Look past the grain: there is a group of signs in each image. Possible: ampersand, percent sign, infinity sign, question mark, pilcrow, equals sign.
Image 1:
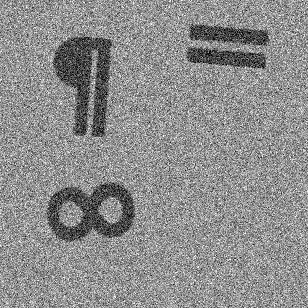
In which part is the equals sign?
top right
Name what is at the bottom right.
nothing
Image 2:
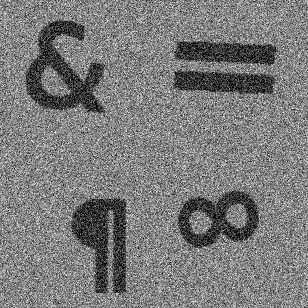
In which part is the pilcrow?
bottom left
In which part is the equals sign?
top right
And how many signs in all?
4
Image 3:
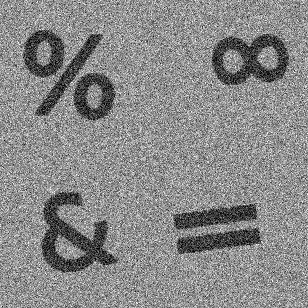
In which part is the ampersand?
bottom left
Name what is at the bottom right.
equals sign
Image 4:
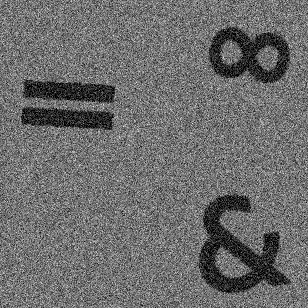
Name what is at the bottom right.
ampersand
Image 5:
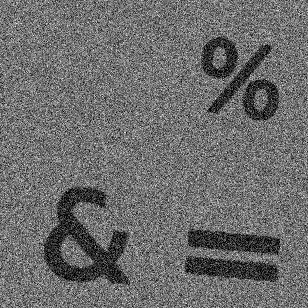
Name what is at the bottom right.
equals sign
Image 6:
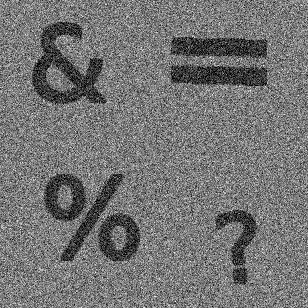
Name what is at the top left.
ampersand
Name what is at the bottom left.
percent sign
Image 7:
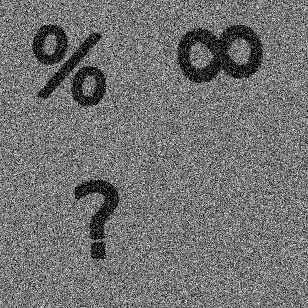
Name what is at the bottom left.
question mark
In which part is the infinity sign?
top right
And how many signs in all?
3
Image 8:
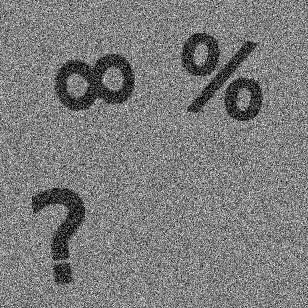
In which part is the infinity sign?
top left
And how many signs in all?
3
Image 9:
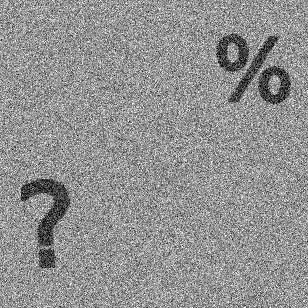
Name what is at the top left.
nothing
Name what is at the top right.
percent sign
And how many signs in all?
2
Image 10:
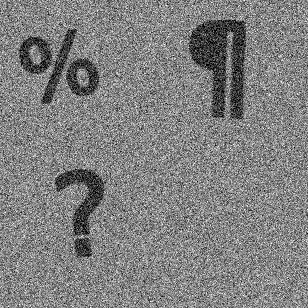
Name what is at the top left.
percent sign
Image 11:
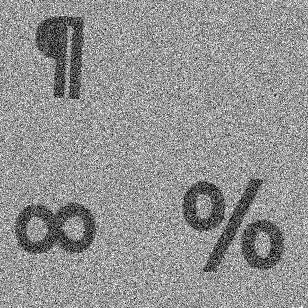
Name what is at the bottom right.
percent sign
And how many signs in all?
3
